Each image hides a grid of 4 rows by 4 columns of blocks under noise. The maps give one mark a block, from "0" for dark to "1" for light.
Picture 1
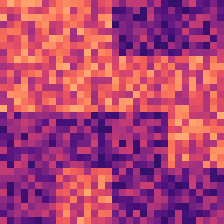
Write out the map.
1 1 0 0
1 1 1 1
0 0 0 1
0 1 0 0
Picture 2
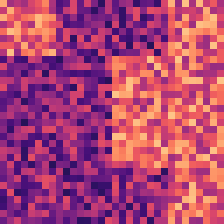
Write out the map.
1 0 0 1
0 0 1 1
0 0 1 1
0 0 0 1
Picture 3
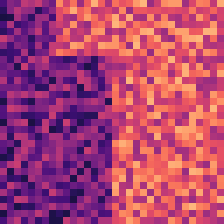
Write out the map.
0 1 1 1
0 0 1 1
0 0 1 1
0 0 1 1
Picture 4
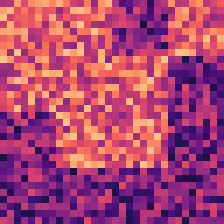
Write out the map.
1 1 0 1
1 1 1 0
0 1 1 0
0 0 0 0
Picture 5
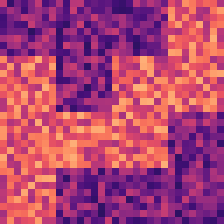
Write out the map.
0 0 0 1
1 0 1 1
1 1 1 0
1 0 0 0
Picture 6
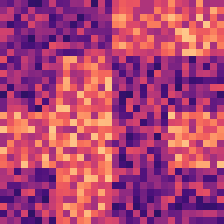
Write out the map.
0 0 1 1
0 1 0 0
1 1 0 1
0 1 0 0
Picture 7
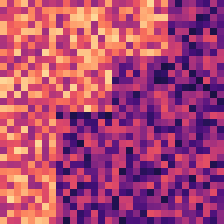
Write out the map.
1 1 1 0
1 1 0 0
1 0 0 0
1 0 0 0
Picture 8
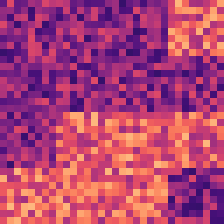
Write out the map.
0 0 0 1
0 0 0 0
0 1 1 1
1 1 1 0
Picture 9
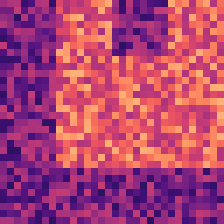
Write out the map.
0 1 0 1
0 1 1 1
0 1 1 1
0 0 0 0
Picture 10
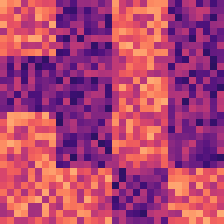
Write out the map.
1 0 1 0
0 0 1 0
1 0 1 0
1 1 0 1
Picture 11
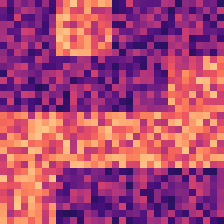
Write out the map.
0 1 0 0
0 0 0 1
1 1 1 1
1 0 0 0
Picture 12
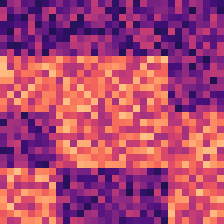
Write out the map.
0 0 0 0
1 1 1 0
0 1 1 1
1 0 0 1
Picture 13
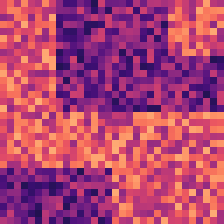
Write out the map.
1 0 0 1
1 0 0 0
1 1 1 1
0 0 1 1
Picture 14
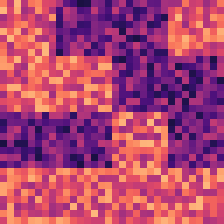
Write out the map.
1 0 0 1
1 1 0 0
0 0 1 0
1 1 1 1
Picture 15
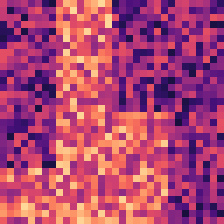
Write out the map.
0 1 0 0
0 1 0 0
0 1 1 0
1 1 1 0
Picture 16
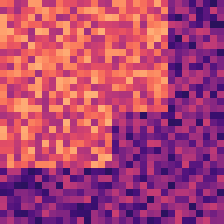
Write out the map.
1 1 1 0
1 1 1 0
1 1 0 0
0 0 0 0
